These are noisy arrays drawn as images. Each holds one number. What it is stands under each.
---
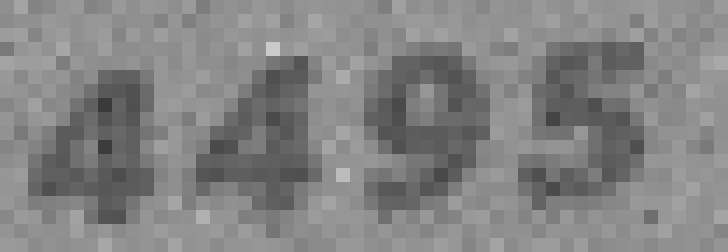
4495
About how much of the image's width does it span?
nearly all
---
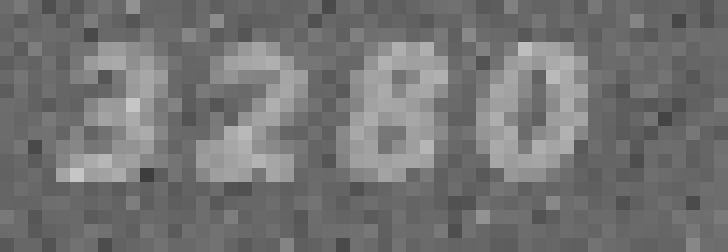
3280
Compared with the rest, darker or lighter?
lighter
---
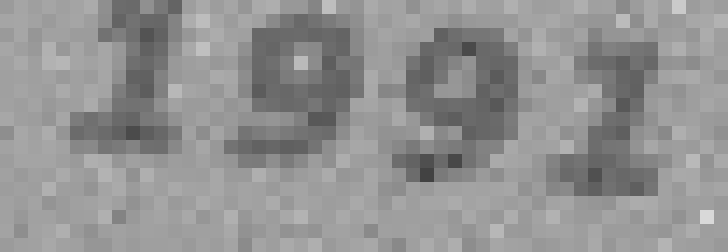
1991
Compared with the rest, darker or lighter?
darker
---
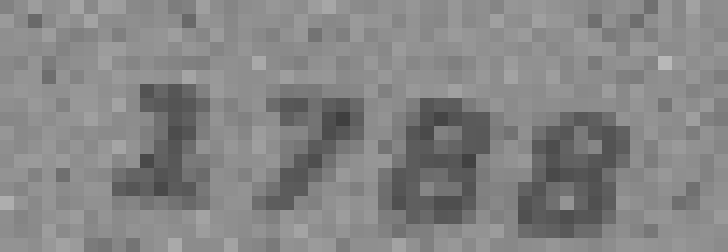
1788
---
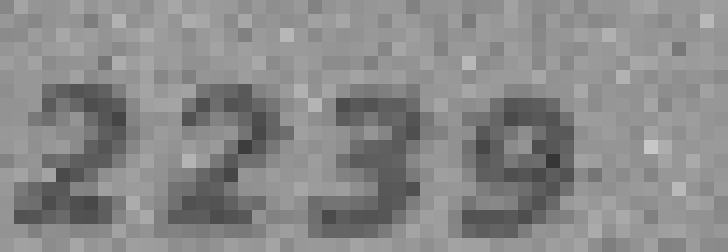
2239
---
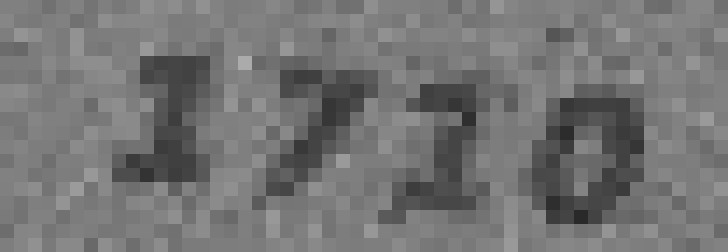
1710
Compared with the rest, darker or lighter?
darker
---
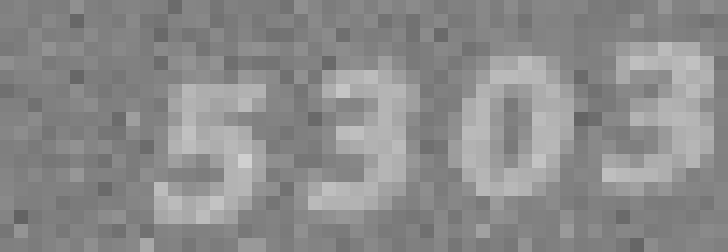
5303
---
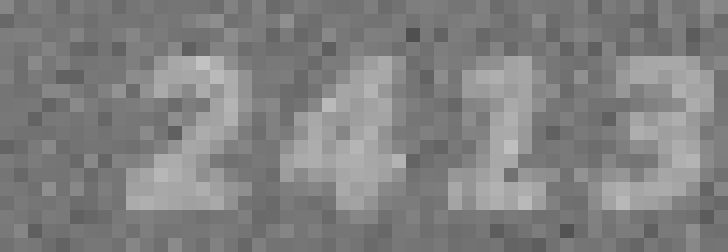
2413
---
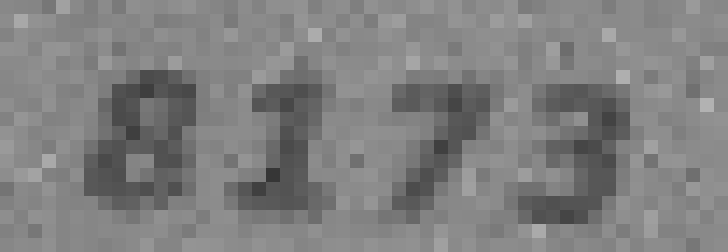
8173
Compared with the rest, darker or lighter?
darker
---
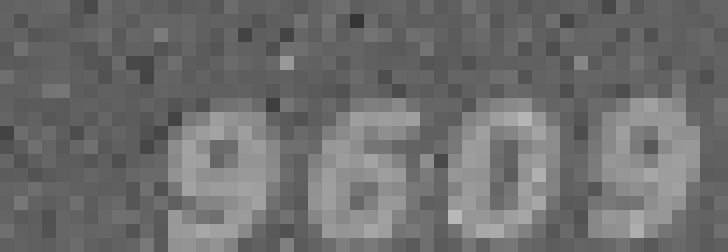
9609
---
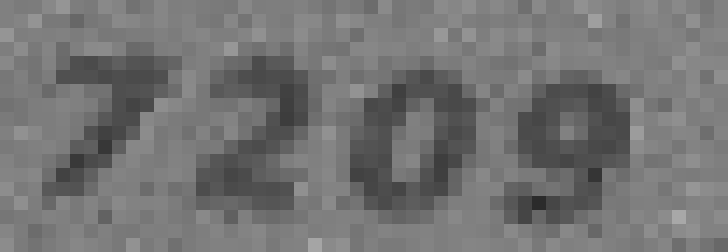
7209
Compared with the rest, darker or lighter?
darker
